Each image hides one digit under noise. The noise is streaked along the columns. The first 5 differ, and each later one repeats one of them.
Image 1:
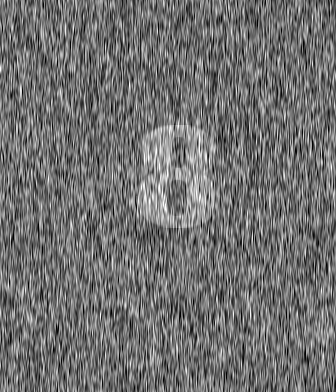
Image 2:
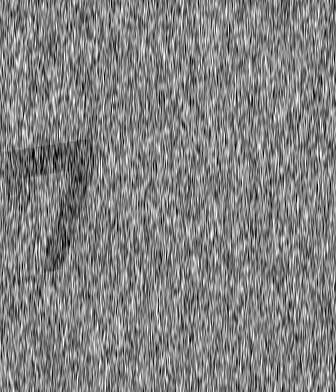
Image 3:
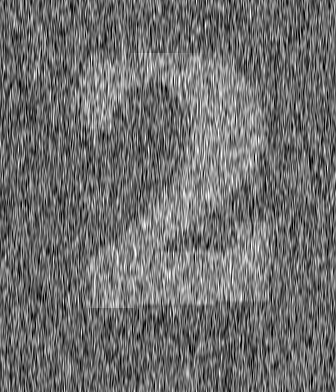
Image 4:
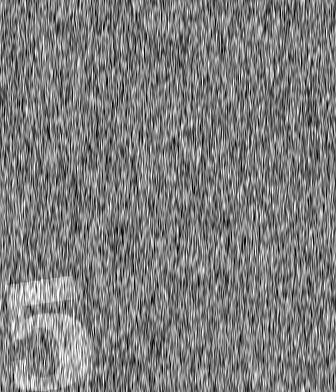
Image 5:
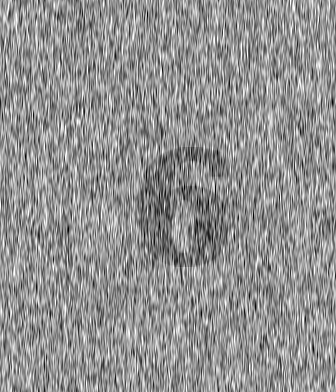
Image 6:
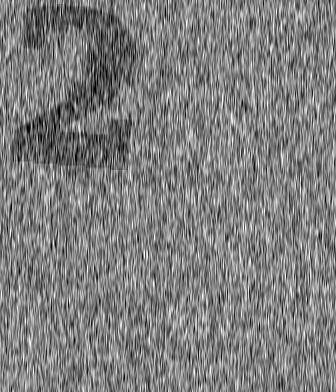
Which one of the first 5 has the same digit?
3
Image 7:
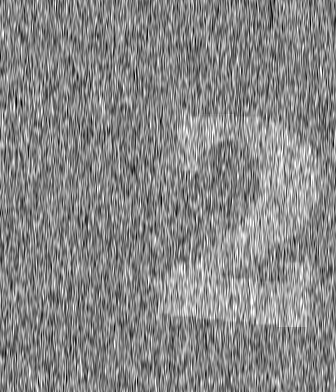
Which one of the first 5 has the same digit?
3
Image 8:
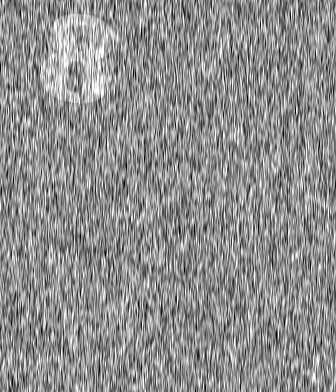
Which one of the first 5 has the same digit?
1
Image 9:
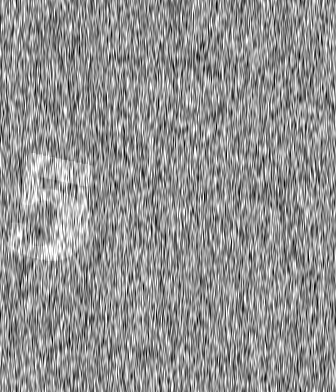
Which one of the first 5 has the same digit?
4
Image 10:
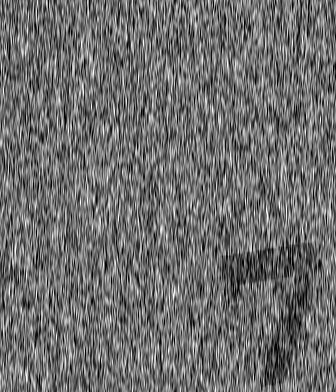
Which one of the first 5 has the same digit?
2
